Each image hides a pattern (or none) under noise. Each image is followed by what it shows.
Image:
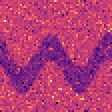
a wavy band
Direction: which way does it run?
left to right
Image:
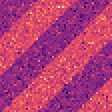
diagonal stripes
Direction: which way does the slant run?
bottom left to top right
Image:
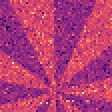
spokes from one point
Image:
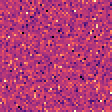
only noise
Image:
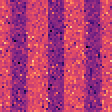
vertical stripes
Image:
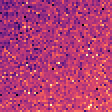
a smooth slope
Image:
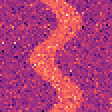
a wavy band
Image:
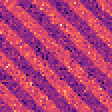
diagonal stripes
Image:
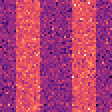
vertical stripes
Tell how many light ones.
2
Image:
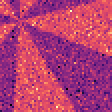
spokes from one point
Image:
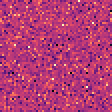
only noise
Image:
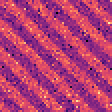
diagonal stripes
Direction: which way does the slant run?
top left to bottom right
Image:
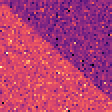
a sharp edge
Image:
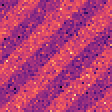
diagonal stripes
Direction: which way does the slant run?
bottom left to top right
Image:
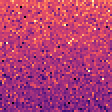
a smooth slope
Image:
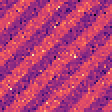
diagonal stripes
